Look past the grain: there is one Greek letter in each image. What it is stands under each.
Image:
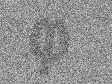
phi
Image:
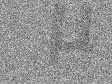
mu
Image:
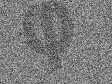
phi
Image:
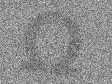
omega
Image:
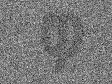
phi
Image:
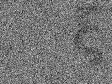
xi
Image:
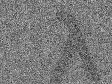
lambda
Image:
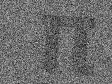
pi
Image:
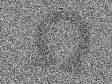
omega
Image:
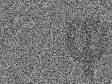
phi
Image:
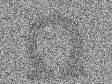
omega
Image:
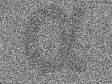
alpha
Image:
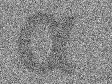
alpha
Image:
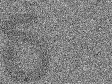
delta
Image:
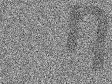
eta
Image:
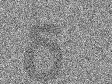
delta
